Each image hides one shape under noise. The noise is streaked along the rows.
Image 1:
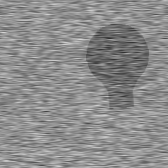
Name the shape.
light bulb
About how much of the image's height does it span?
half
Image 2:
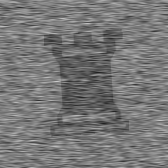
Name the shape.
chess rook
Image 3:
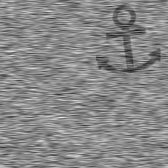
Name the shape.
anchor
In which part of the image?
top right
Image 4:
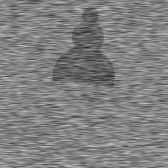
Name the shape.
chess pawn
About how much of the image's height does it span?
half
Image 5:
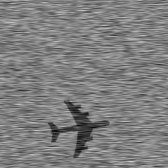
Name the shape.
airplane
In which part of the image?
bottom middle
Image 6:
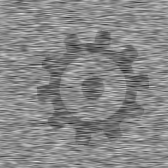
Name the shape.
gear
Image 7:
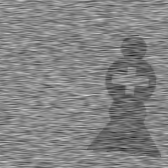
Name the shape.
chess bishop
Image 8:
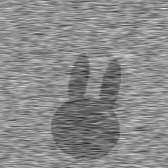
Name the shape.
rabbit's head
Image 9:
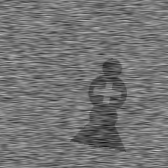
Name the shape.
chess bishop
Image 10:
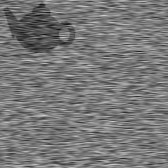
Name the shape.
teapot
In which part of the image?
top left
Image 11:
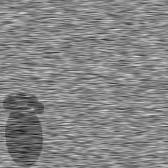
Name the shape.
footprint
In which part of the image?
bottom left
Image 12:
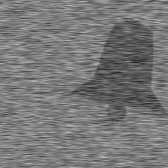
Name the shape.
bell
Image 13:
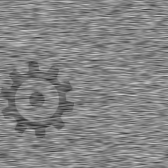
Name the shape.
gear
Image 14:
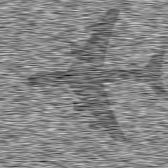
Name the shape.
airplane
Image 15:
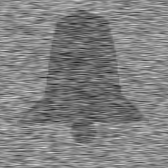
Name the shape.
bell
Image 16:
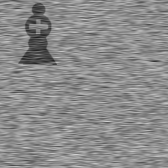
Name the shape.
chess bishop
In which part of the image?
top left
